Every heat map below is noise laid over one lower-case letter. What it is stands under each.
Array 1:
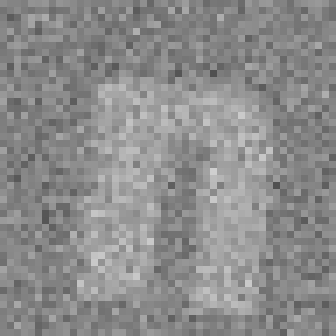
n
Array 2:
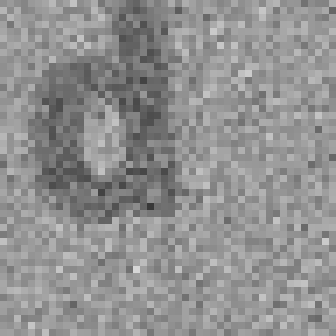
d
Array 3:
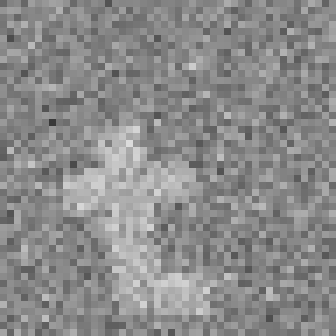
t
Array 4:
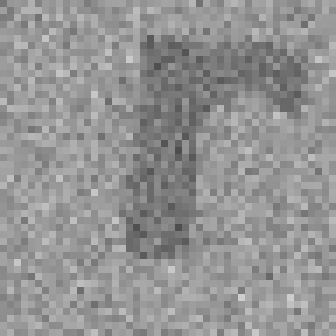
r
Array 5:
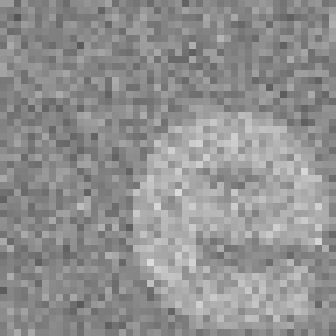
e
